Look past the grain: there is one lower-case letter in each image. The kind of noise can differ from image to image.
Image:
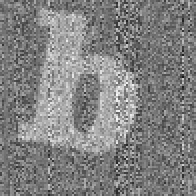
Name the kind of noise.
columns of uneven size
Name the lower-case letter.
b
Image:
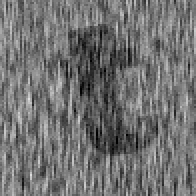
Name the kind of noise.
streaked along the columns
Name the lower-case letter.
t
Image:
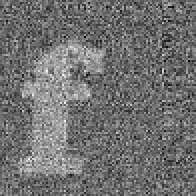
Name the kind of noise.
low rank plus noise
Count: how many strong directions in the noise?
five to eight
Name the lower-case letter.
f
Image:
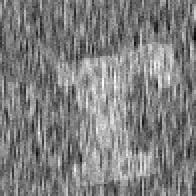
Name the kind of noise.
streaked along the columns
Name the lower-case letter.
r
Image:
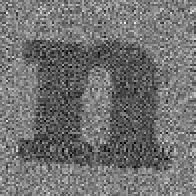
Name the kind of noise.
low rank plus noise
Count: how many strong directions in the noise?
three or four
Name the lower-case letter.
n
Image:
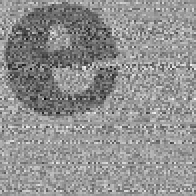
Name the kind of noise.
rows of uneven size
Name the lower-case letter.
e
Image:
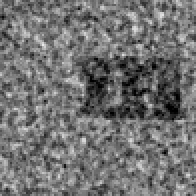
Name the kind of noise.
blotchy
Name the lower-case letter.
m
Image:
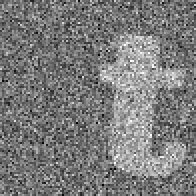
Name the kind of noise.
independent entries
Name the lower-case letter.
t
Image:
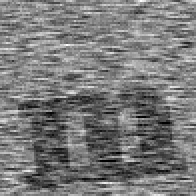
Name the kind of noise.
streaked along the rows
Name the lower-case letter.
m
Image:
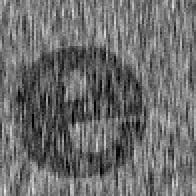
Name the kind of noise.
streaked along the columns
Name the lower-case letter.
e
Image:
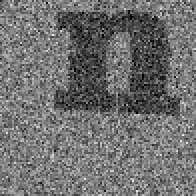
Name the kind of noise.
independent entries
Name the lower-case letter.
n
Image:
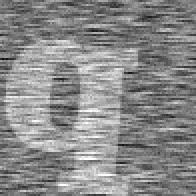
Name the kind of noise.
streaked along the rows
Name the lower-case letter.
q
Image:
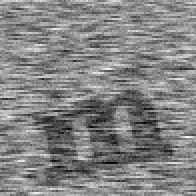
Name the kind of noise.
streaked along the rows
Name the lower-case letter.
m
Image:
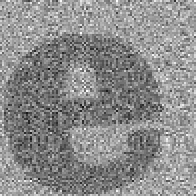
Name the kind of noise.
low rank plus noise
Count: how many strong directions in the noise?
three or four
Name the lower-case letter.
e
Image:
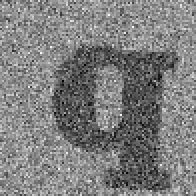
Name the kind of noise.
independent entries
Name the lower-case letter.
q
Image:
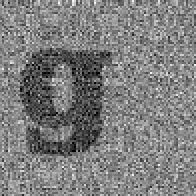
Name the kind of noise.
low rank plus noise
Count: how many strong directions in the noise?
three or four
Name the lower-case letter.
g
